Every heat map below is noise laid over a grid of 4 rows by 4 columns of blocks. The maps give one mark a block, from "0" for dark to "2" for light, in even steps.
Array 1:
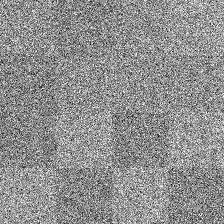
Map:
1012
0111
0202
2020
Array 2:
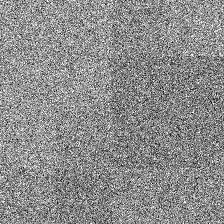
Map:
2212
2200
2100
1011
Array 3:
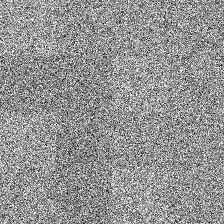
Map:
2111
0021
2011
1021
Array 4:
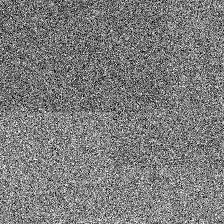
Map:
0001
0001
2211
2222
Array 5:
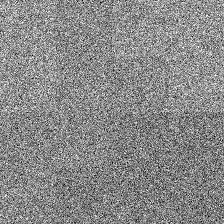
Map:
2122
2112
1100
1000
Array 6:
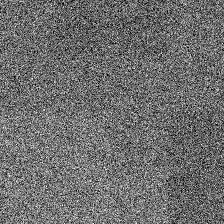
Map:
1001
1111
2210
2220
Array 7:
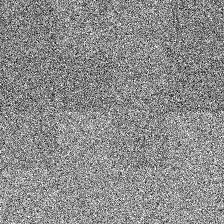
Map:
0110
0010
1212
2222
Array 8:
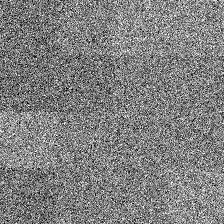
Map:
0122
0011
2111
0112
